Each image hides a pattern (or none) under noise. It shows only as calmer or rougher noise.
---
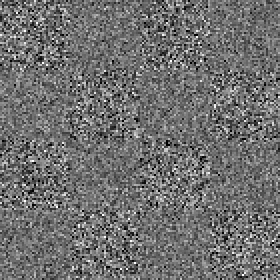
a checkerboard
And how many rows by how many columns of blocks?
4 by 4
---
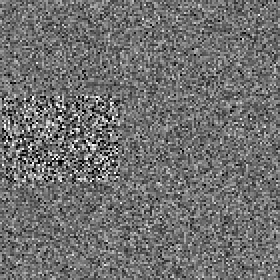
one block
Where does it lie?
middle left
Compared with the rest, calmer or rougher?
rougher
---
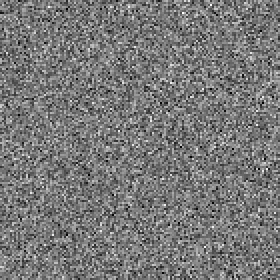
only noise
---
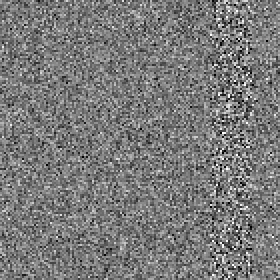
one band of columns
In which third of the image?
right
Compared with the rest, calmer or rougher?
rougher
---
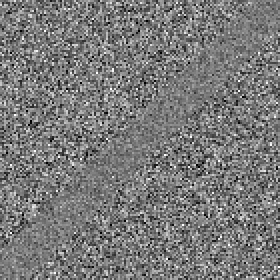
a diagonal band
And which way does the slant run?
bottom left to top right
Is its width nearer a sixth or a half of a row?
a sixth
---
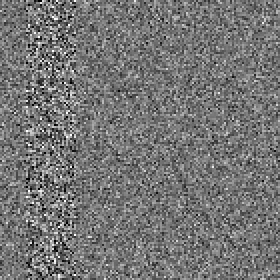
one band of columns
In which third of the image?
left
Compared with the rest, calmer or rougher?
rougher
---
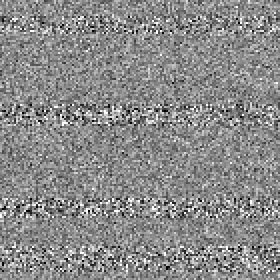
bands of rows
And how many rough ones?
4
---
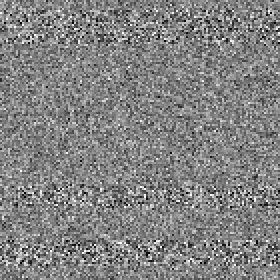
bands of rows
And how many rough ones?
3
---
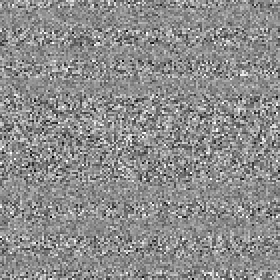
bands of rows
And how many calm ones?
6
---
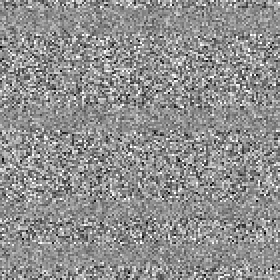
bands of rows
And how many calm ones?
4
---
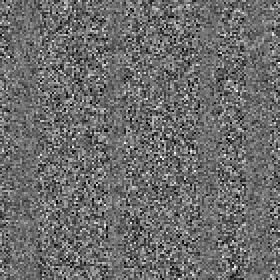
bands of columns
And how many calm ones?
4
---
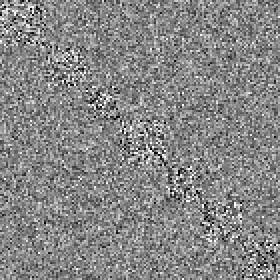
blocks along the diagonal
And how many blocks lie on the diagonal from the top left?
7
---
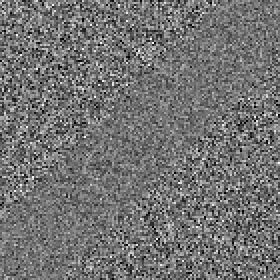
a diagonal band
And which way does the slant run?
bottom left to top right
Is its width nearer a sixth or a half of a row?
a half
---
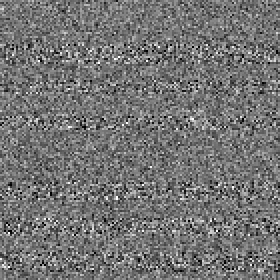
bands of rows
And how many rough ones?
6
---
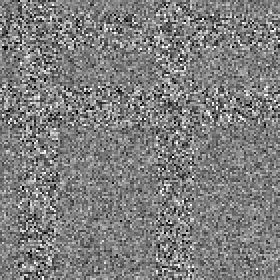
bands of rows crossing bands of columns
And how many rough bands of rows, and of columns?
2 and 2
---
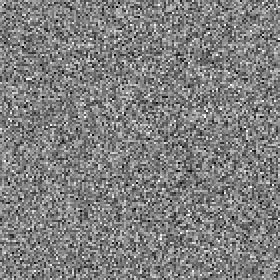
only noise
